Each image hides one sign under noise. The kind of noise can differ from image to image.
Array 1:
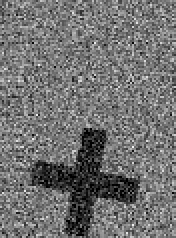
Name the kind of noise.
low rank plus noise
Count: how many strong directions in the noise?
one
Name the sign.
plus sign
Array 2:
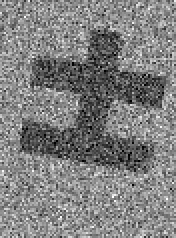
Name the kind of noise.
independent entries
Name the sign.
plus-minus sign
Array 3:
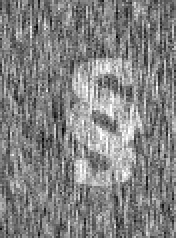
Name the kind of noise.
streaked along the columns
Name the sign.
section sign
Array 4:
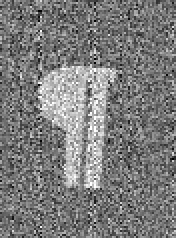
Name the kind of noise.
columns of uneven size
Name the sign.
pilcrow
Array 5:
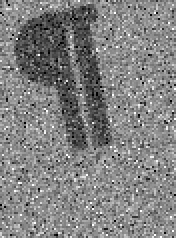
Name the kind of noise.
heavy tails
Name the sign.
pilcrow
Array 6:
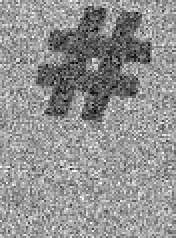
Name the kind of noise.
low rank plus noise
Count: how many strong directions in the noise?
five to eight
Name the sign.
hash sign
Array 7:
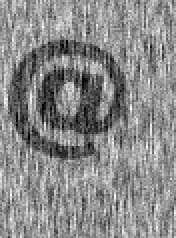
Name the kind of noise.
streaked along the columns
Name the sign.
at sign
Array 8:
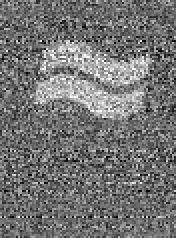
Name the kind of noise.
rows of uneven size
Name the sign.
approximately sign
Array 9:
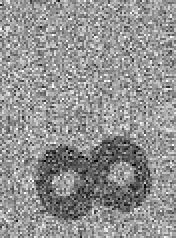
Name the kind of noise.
low rank plus noise
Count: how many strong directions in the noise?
one
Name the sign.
infinity sign
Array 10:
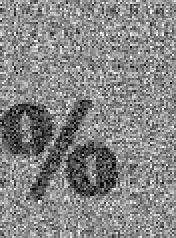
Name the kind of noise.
low rank plus noise
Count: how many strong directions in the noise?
one
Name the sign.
percent sign
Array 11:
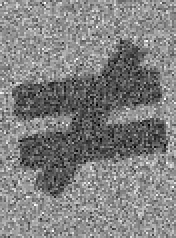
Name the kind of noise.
independent entries
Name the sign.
not-equal sign
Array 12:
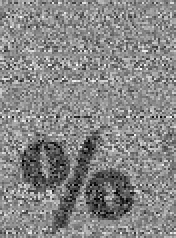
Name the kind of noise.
rows of uneven size
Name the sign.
percent sign
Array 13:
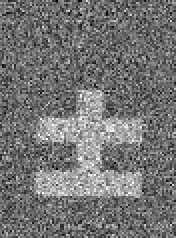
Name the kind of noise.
low rank plus noise
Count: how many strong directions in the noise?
one
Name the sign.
plus-minus sign
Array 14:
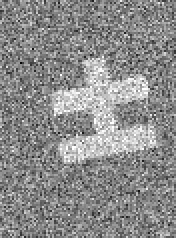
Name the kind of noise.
independent entries
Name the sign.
plus-minus sign
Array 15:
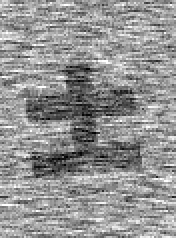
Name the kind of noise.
streaked along the rows
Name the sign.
plus-minus sign
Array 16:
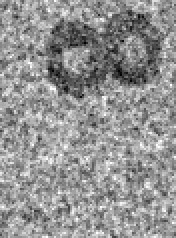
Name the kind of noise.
blotchy
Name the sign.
infinity sign
